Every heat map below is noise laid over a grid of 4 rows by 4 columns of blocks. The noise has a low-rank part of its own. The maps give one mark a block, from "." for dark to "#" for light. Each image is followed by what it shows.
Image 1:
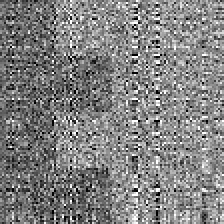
.###
..##
.###
..##
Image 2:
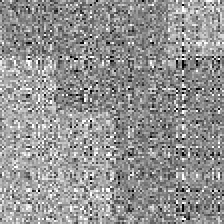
...#
#...
##..
##..
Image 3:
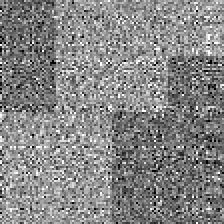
.###
.##.
##..
##..
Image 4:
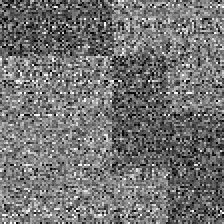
..##
##.#
##..
###.
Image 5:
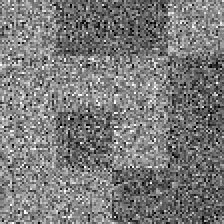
#..#
###.
#.#.
##..
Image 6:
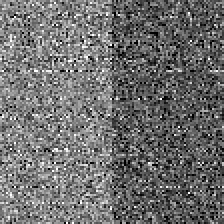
##..
##..
##..
##..
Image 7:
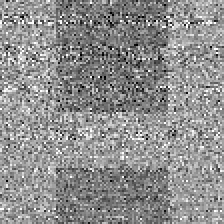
#..#
#..#
####
#..#
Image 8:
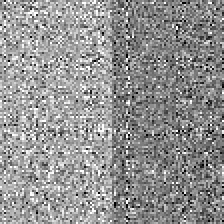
##..
##..
##..
##..
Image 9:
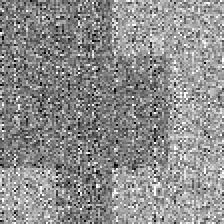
..##
...#
...#
#.##
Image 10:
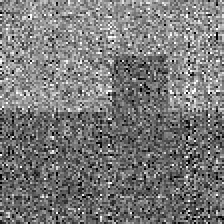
####
##.#
....
....
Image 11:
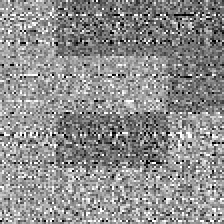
#...
###.
#..#
####
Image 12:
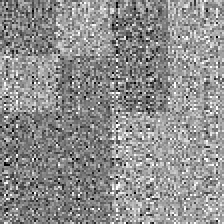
.#.#
#..#
..##
..##
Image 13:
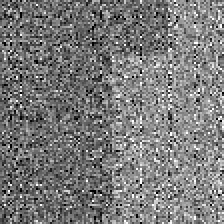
...#
..##
..##
..##
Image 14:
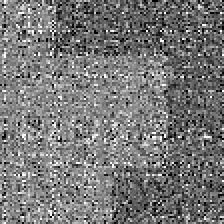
#...
###.
###.
##..
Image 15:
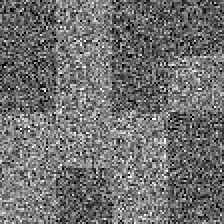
.#..
.#.#
###.
#.#.
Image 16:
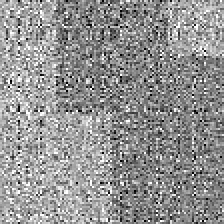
#..#
#...
##..
##..
